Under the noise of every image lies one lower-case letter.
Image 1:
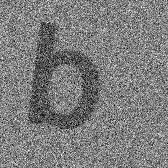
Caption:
dark b
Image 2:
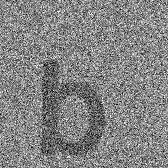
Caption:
dark b
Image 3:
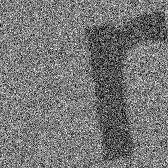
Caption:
dark r
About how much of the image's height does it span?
nearly all
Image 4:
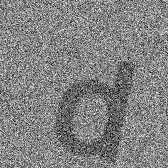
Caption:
dark d
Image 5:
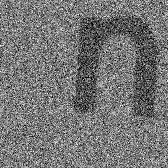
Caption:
dark n
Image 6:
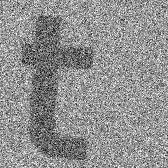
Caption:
dark t
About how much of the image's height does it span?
nearly all
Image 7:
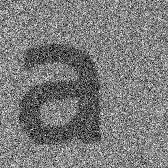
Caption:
dark a
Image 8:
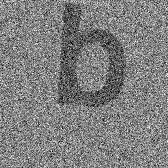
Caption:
dark b
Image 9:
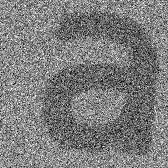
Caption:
dark a
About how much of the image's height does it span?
nearly all
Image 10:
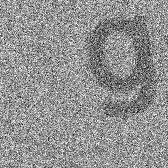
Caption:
dark g
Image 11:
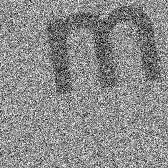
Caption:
dark m
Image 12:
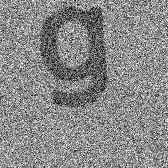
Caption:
dark g
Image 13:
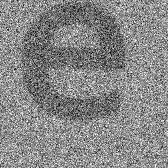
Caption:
dark e
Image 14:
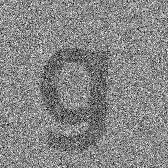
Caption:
dark g
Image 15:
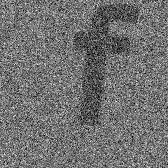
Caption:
dark f
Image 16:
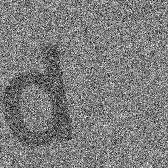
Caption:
dark d
